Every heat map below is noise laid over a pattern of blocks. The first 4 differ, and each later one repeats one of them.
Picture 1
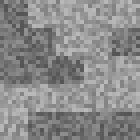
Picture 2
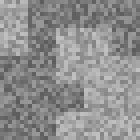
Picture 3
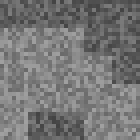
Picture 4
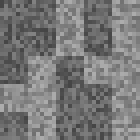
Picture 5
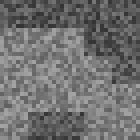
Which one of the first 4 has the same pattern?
3
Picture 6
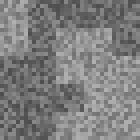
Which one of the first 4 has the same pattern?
2
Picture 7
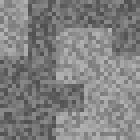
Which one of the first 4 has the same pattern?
2
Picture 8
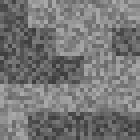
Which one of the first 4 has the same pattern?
1
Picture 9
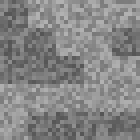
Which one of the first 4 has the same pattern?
1
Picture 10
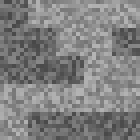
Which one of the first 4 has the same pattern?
1
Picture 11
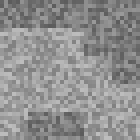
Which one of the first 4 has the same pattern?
3
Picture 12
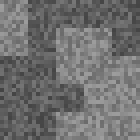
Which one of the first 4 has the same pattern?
2
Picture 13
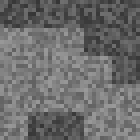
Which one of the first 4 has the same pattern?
3
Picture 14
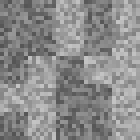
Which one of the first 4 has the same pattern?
4
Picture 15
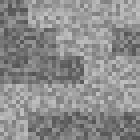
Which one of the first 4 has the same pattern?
1
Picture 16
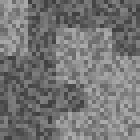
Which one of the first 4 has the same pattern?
2
